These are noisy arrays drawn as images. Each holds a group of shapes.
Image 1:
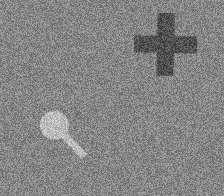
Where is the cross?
top right
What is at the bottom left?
lollipop
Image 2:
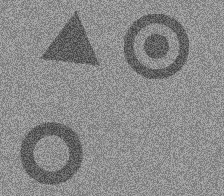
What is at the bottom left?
ring
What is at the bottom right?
nothing
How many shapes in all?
3
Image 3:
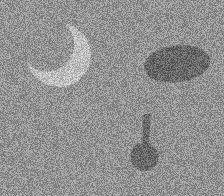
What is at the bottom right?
lollipop
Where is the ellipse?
top right
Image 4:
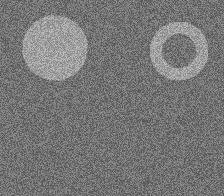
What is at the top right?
ring
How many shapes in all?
2
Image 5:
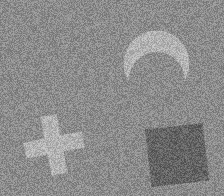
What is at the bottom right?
square
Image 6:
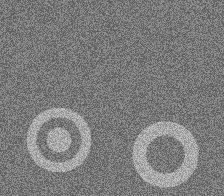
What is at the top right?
nothing
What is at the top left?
nothing
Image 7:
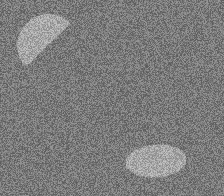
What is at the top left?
half disc
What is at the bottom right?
ellipse
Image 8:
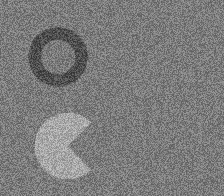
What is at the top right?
nothing
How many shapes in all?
2
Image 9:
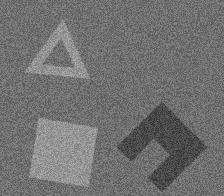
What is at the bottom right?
square with a notch
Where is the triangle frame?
top left
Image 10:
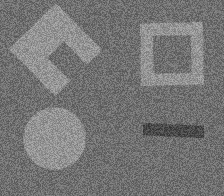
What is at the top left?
square with a notch
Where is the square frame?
top right
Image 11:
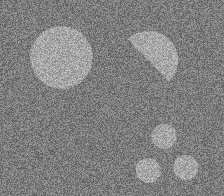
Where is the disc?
top left
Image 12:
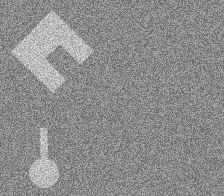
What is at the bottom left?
lollipop
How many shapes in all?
2
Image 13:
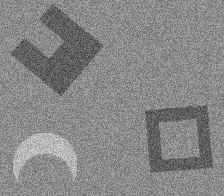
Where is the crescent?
bottom left
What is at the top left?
square with a notch
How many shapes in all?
3
